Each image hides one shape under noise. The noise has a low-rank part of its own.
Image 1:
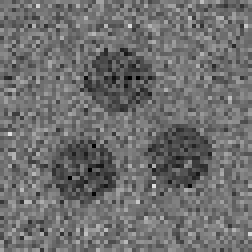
three dots
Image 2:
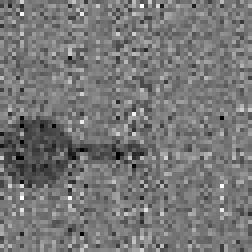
lollipop
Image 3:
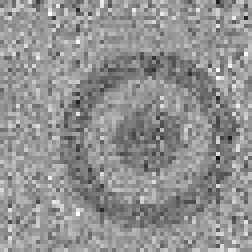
bullseye
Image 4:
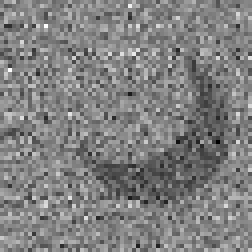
crescent
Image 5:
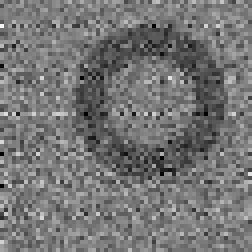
ring
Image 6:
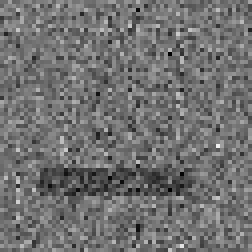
bar
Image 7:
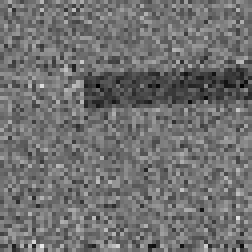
bar
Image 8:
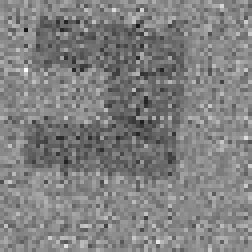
square with a notch
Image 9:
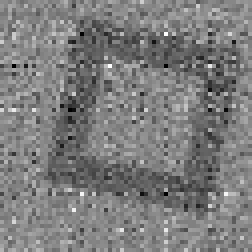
square frame
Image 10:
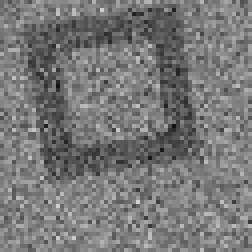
square frame
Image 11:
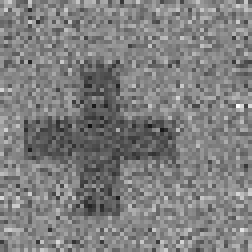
cross
